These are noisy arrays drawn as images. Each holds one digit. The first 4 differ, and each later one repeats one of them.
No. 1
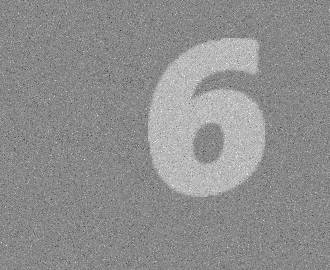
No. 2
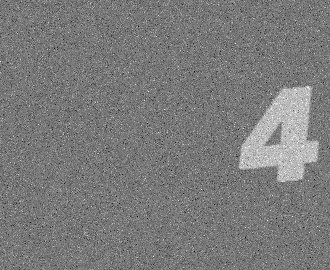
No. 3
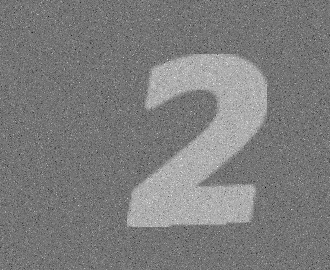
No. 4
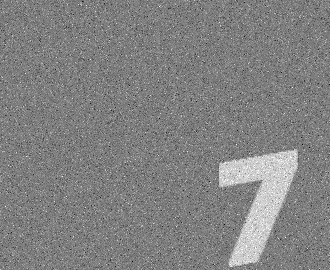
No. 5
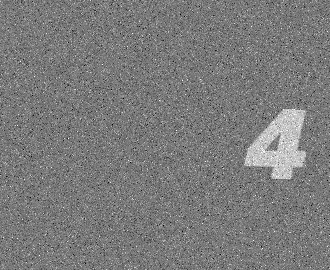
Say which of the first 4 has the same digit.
2
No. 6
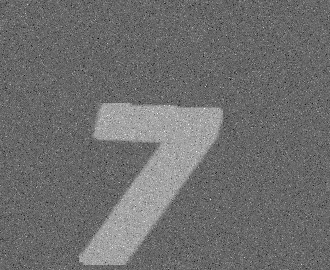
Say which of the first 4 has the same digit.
4
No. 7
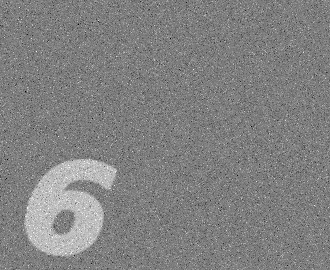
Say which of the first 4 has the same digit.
1
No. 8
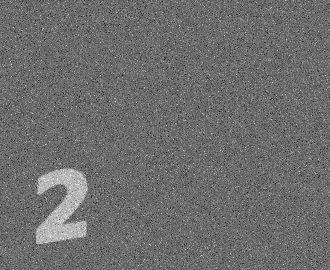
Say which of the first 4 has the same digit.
3
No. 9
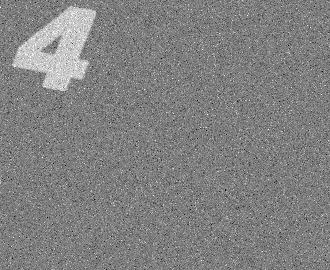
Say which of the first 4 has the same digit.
2
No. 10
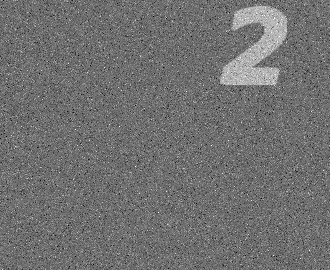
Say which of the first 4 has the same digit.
3
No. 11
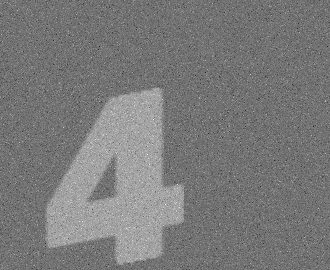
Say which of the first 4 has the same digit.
2
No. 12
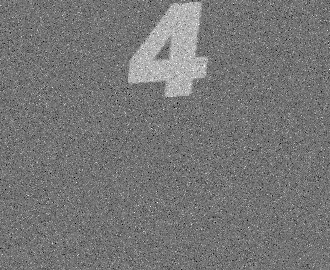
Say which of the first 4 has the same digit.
2
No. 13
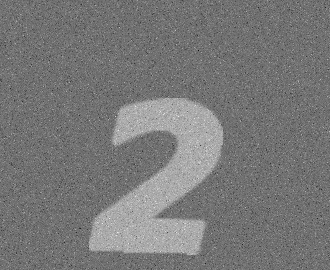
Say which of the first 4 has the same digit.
3
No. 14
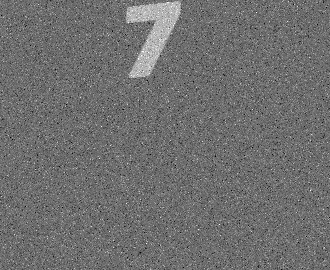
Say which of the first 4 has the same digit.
4
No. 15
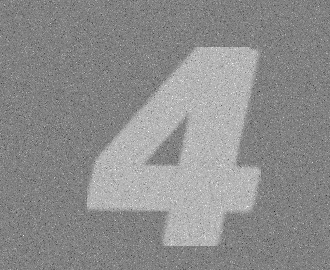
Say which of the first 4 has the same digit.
2
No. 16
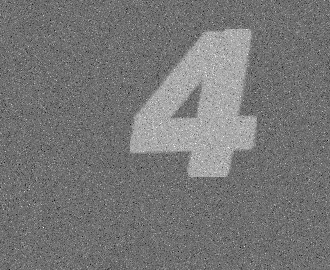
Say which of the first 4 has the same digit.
2
